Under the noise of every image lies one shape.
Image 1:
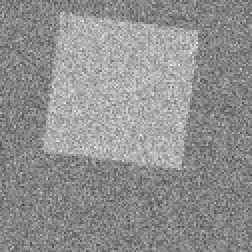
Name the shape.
square
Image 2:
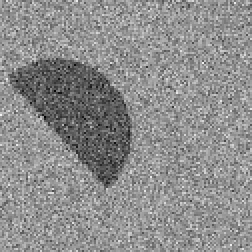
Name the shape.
half disc
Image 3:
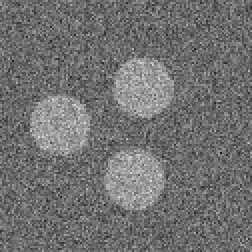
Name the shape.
three dots
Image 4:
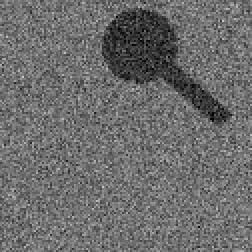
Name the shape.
lollipop
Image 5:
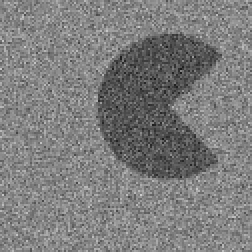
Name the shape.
disc with a wedge cut out
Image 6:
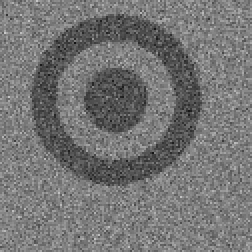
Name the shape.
bullseye
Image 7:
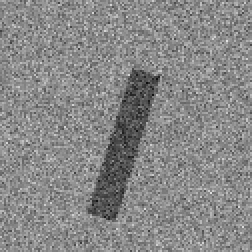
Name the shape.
bar
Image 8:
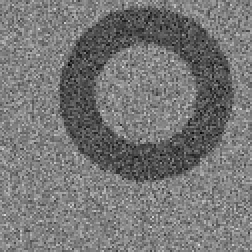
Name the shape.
ring
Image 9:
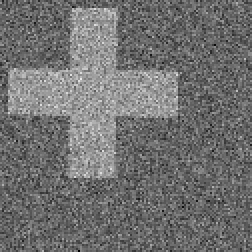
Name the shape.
cross
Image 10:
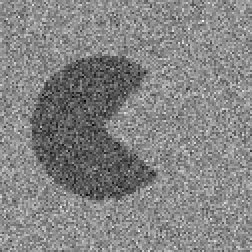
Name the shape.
disc with a wedge cut out
